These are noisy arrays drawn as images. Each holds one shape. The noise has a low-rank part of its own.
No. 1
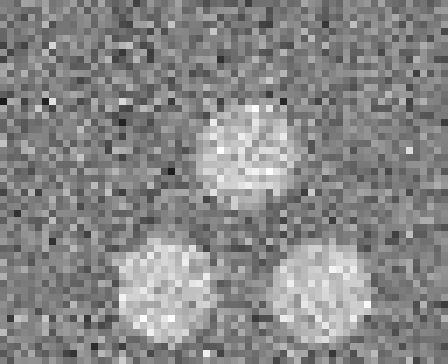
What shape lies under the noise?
three dots
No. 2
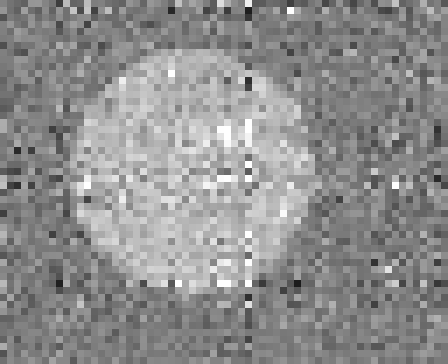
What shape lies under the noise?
disc
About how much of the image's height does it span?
two thirds
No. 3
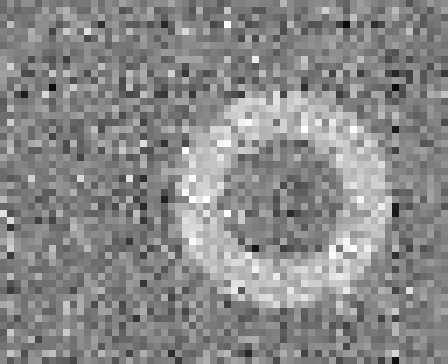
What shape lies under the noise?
ring
